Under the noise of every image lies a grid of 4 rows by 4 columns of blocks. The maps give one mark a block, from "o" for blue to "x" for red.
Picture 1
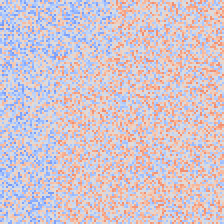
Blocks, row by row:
o o x x
o x x x
o x x x
o x x x
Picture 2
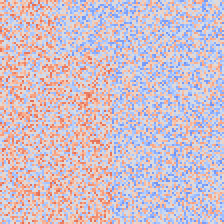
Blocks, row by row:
x o o o
x x o o
x x o o
x x o o
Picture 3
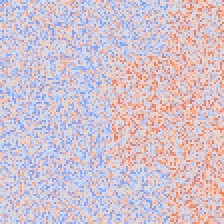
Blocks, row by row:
o o o x
o o x x
o o x x
o o o x
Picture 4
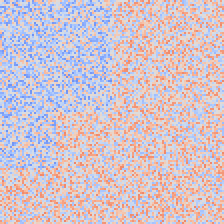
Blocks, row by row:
o o x x
o o x x
o x x x
x x x x
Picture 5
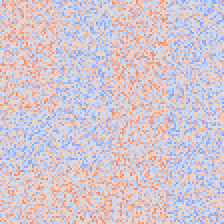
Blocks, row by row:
x o x o
x o x o
o o x o
x x x o
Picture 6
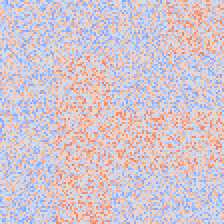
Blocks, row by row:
o o o x
o x o o
o x x x
o x o o
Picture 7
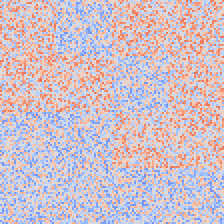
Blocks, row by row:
x o x x
x x o x
o o x x
o o o o
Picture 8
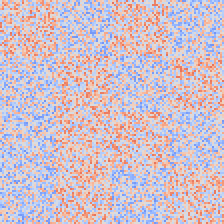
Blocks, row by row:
x o x o
o x o x
o x x o
o x o x
